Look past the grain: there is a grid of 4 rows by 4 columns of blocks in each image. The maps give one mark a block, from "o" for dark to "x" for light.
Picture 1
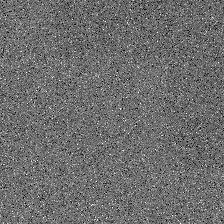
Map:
xooo
xxxo
xxxo
xxxx
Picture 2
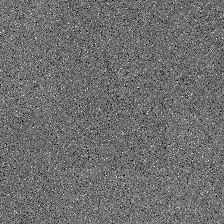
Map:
xooo
xooo
ooox
oxxx
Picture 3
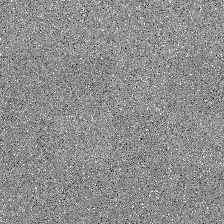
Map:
xxxx
ooxo
oxox
oooo
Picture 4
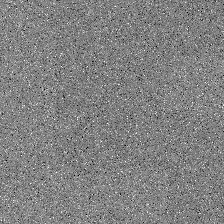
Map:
xooo
xoox
xooo
xxxo
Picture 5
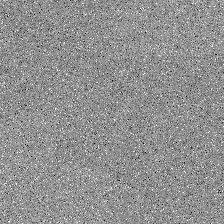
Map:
ooxx
oooo
xooo
xxoo
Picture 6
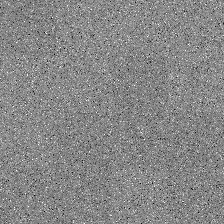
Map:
oxxx
xxox
xooo
ooxo
